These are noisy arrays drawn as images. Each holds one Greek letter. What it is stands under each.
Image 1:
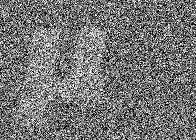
mu
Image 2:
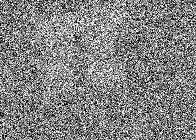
pi
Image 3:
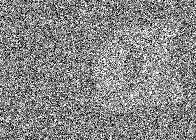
alpha
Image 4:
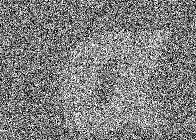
alpha
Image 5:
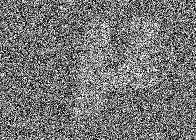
mu
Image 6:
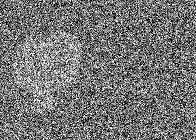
phi
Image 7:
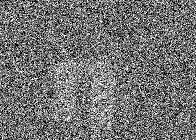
eta
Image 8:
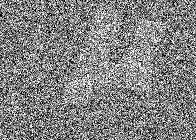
mu
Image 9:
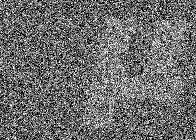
mu
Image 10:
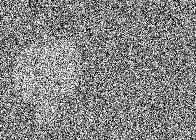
phi
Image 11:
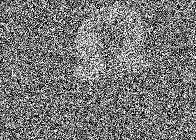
omega
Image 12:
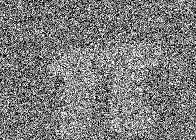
pi
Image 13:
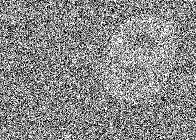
theta
